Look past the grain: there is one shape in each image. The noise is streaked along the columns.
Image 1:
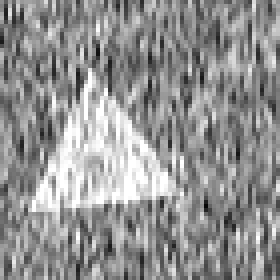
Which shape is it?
triangle
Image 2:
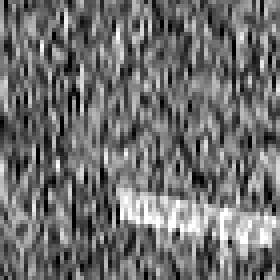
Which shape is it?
bar
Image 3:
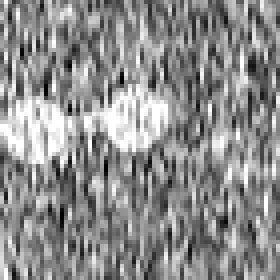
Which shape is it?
dumbbell
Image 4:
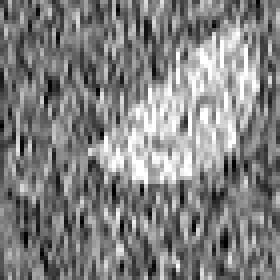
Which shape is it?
half disc
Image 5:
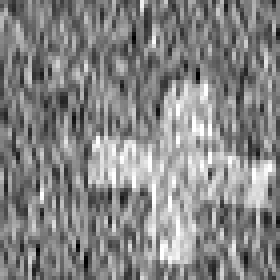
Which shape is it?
cross
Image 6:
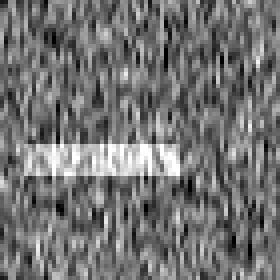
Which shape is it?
bar
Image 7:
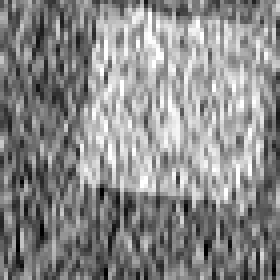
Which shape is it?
square
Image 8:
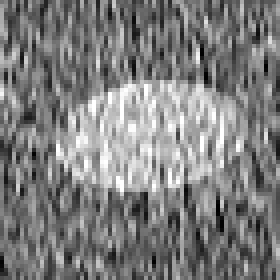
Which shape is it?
ellipse
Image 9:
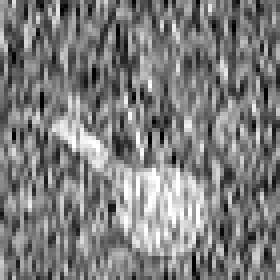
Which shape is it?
lollipop
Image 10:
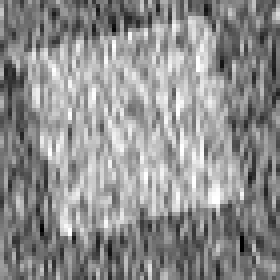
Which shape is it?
square
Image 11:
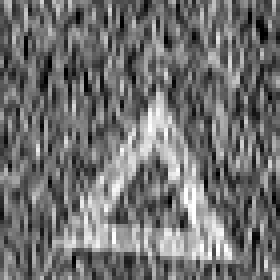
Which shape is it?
triangle frame
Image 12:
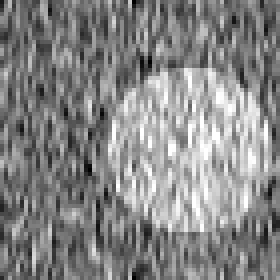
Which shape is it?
disc
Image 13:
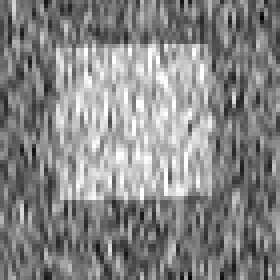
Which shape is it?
square
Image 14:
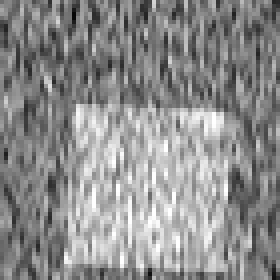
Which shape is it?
square
